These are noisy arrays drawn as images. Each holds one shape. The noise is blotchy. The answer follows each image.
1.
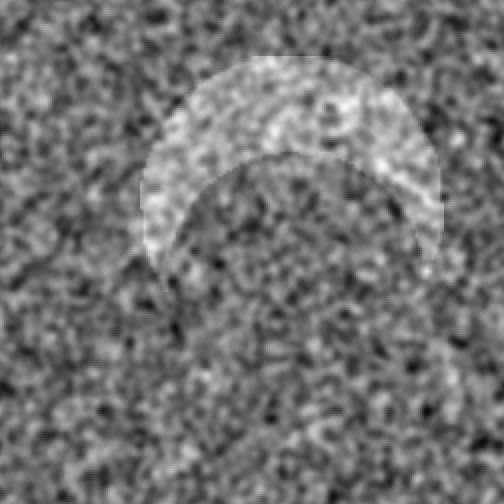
crescent
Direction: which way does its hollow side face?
down
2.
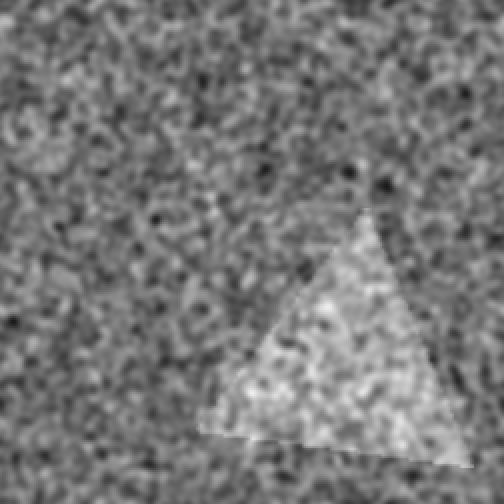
triangle
